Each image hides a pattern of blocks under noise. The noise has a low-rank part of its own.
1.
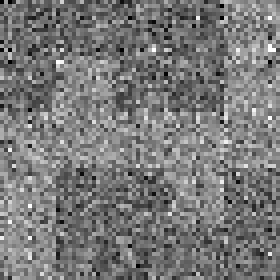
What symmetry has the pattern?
the same after a half turn
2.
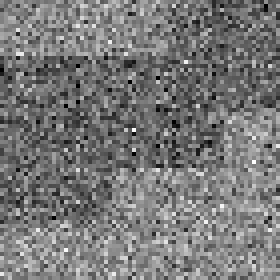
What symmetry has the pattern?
no symmetry
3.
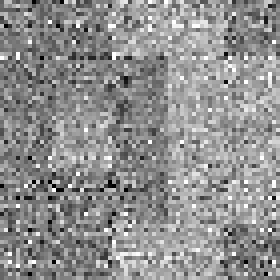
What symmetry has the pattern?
top and bottom mirror each other
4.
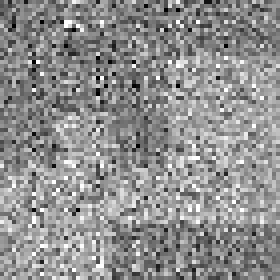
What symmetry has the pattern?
no symmetry
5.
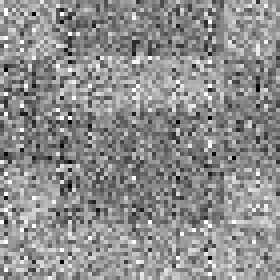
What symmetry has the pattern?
left and right mirror each other
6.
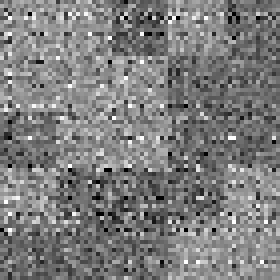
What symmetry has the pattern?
mirrored about the diagonal from the top left
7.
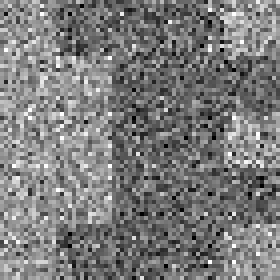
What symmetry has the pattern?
top and bottom mirror each other
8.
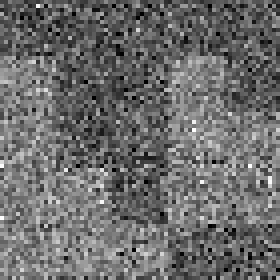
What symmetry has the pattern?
no symmetry
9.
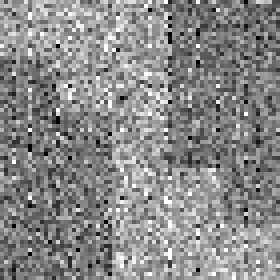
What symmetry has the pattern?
the same after a half turn
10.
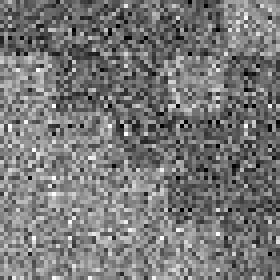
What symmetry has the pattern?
mirrored about the diagonal from the bottom left
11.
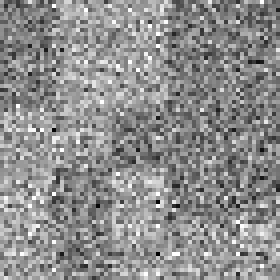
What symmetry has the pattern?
no symmetry
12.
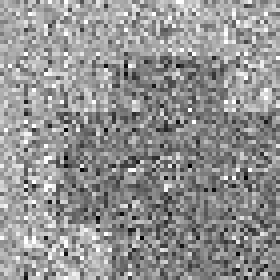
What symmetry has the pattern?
mirrored about the diagonal from the top left
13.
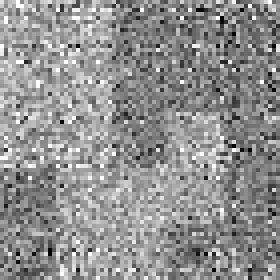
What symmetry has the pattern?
no symmetry
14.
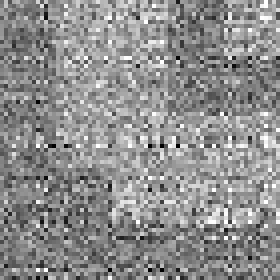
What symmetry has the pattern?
mirrored about the diagonal from the bottom left
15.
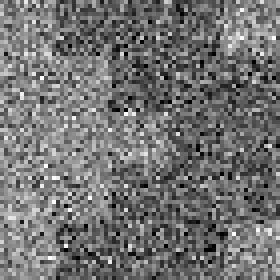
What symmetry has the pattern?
top and bottom mirror each other
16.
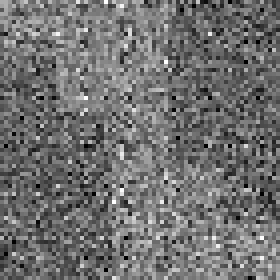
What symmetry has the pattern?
the same after a half turn
